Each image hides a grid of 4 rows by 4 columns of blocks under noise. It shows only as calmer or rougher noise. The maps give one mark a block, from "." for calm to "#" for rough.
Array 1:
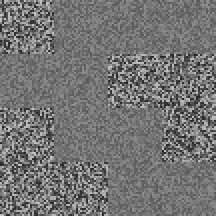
#...
..##
#..#
##..
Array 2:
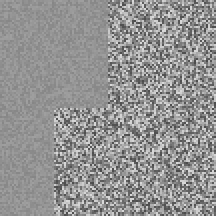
..##
..##
.###
.###
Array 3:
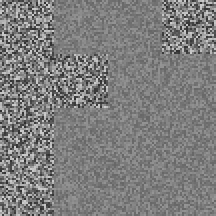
#..#
##..
#...
#...
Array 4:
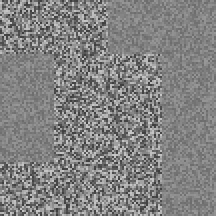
##..
.##.
.##.
###.
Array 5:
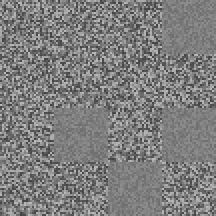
###.
####
#.#.
##.#
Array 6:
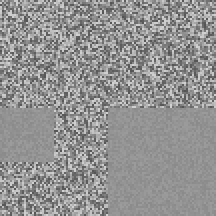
####
####
.#..
##..
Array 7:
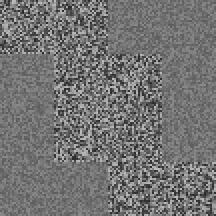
##..
.##.
.##.
..##
